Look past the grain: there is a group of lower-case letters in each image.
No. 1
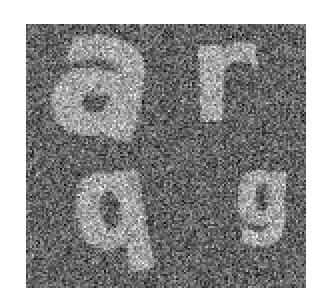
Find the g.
bottom right
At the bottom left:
q
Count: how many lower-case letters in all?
4
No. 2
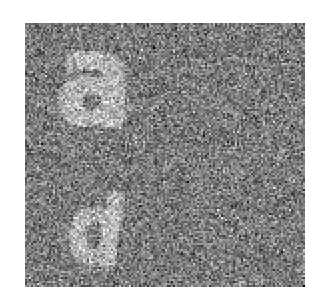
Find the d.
bottom left
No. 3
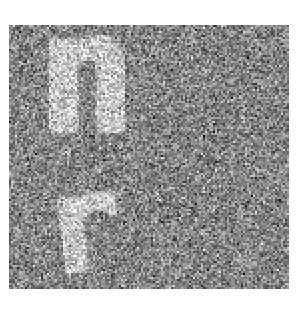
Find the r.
bottom left
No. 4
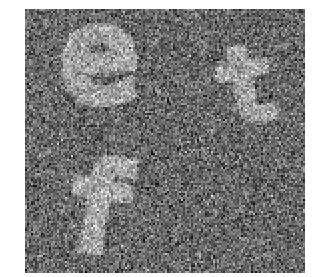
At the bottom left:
f
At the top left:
e
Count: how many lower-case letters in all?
3
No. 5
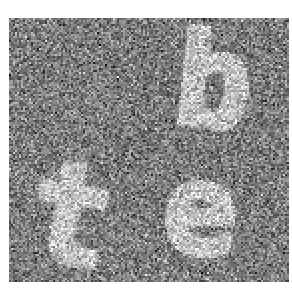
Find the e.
bottom right
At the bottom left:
t
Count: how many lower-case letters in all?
3
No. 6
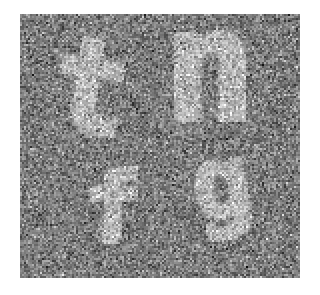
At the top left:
t
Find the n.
top right
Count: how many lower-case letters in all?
4
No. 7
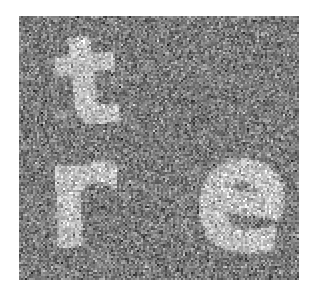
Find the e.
bottom right
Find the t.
top left
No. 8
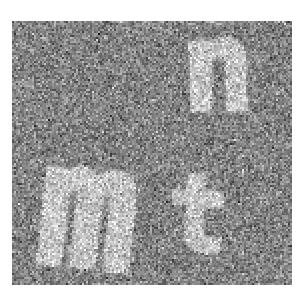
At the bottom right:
t
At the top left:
nothing
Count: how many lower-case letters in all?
3
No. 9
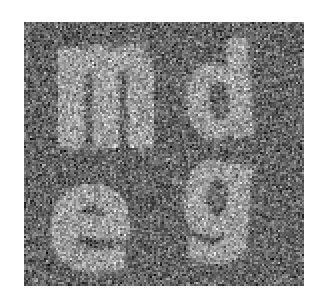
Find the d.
top right
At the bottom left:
e
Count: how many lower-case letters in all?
4
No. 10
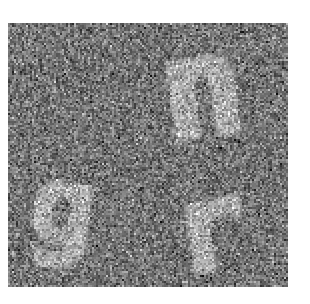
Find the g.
bottom left
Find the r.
bottom right
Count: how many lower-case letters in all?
3
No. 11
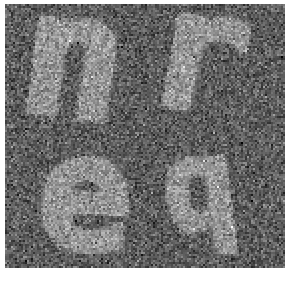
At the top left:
n
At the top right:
r
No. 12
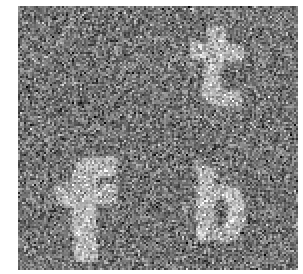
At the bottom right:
b
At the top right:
t
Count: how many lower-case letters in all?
3
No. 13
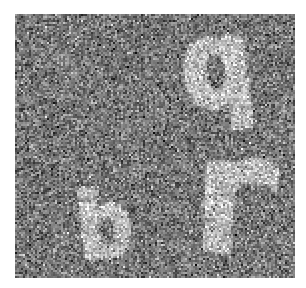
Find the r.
bottom right
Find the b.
bottom left
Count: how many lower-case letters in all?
3
